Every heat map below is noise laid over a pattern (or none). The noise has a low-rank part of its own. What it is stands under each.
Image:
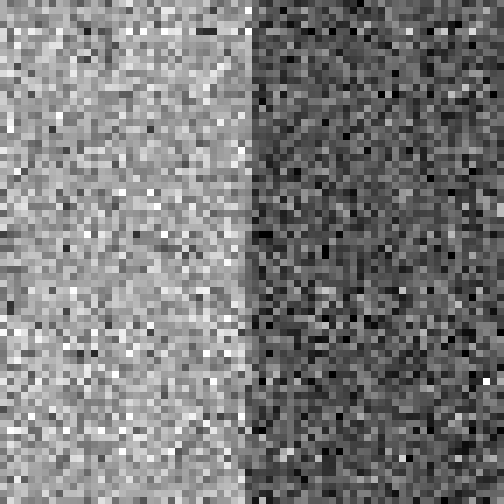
a sharp edge
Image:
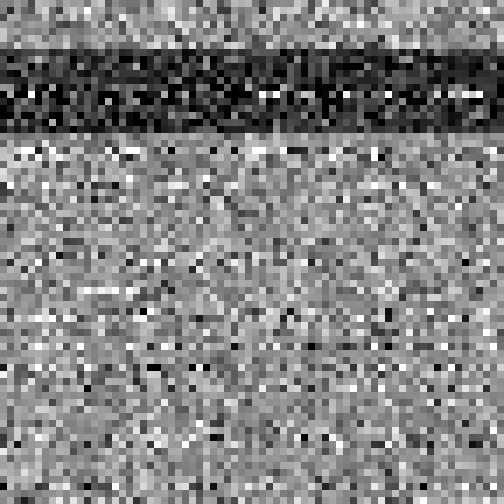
one horizontal stripe
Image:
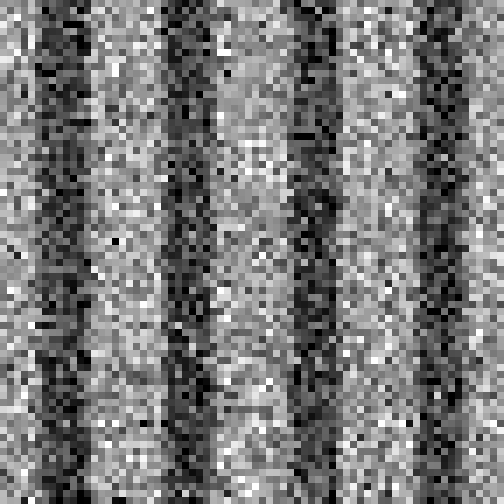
vertical stripes
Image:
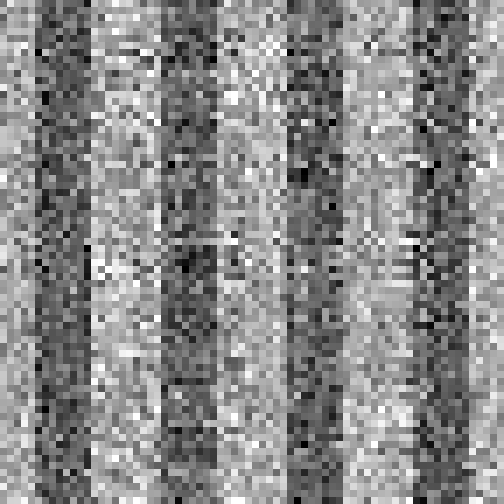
vertical stripes
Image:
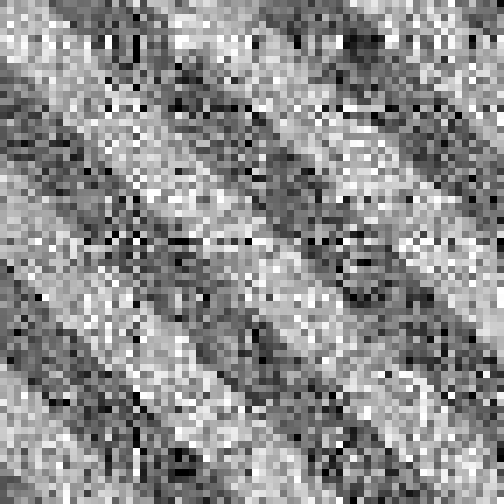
diagonal stripes
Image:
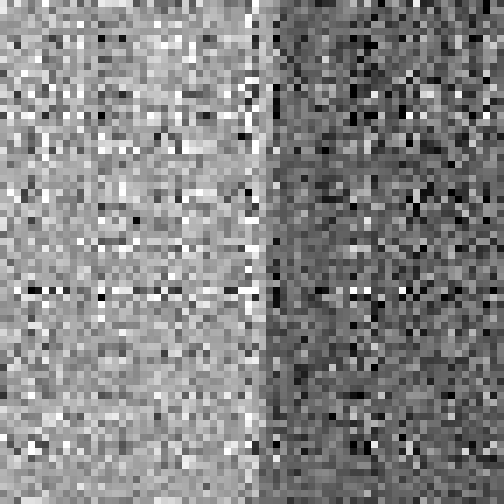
a sharp edge
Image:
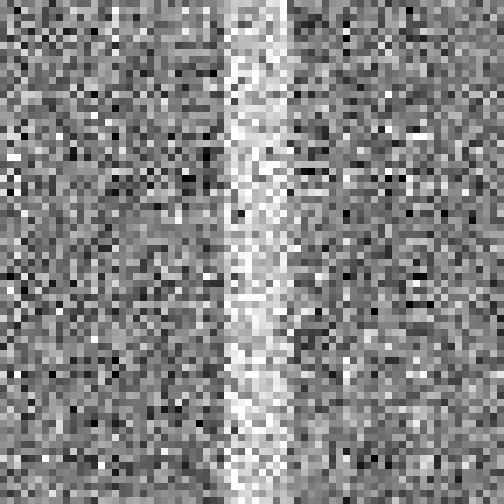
one vertical stripe
